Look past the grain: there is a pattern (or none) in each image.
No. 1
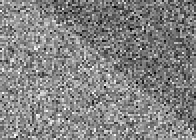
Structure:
a sharp edge
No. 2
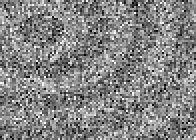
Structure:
rings round one point
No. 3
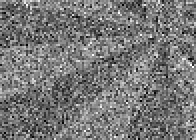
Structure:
spokes from one point
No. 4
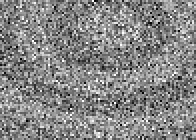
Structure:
rings round one point
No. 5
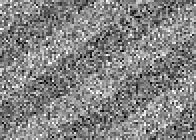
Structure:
diagonal stripes
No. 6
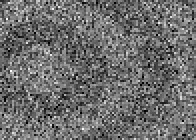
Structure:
rings round one point
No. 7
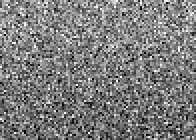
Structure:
a smooth slope
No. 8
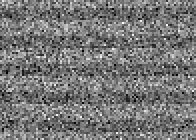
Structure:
horizontal stripes
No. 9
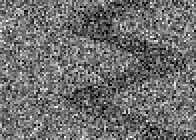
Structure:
a wavy band
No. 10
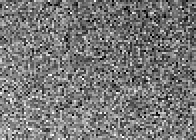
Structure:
a smooth slope
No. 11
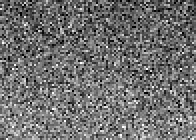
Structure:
a smooth slope
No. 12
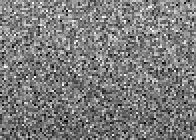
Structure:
a smooth slope
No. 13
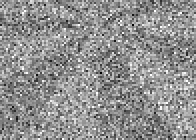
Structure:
spokes from one point
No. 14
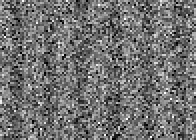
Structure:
vertical stripes
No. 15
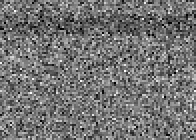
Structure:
one horizontal stripe
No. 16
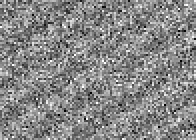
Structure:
diagonal stripes
